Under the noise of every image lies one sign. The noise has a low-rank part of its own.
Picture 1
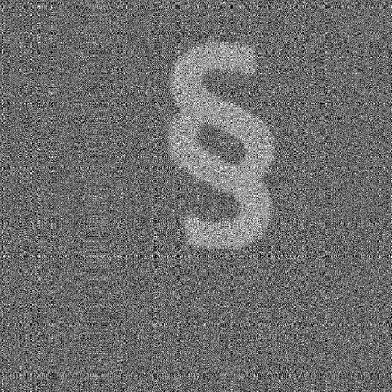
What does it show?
light section sign
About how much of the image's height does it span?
half
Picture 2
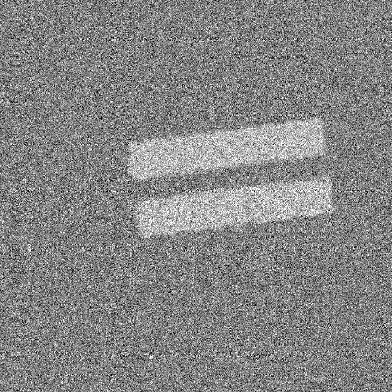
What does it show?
light equals sign
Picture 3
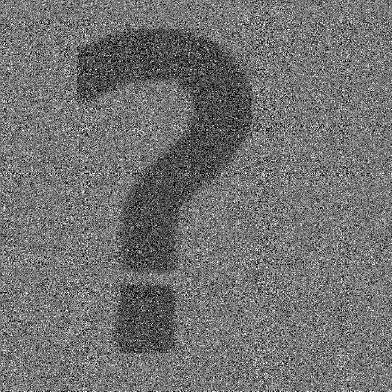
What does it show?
dark question mark
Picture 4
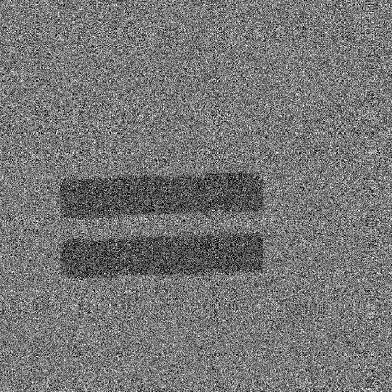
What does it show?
dark equals sign
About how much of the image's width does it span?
half
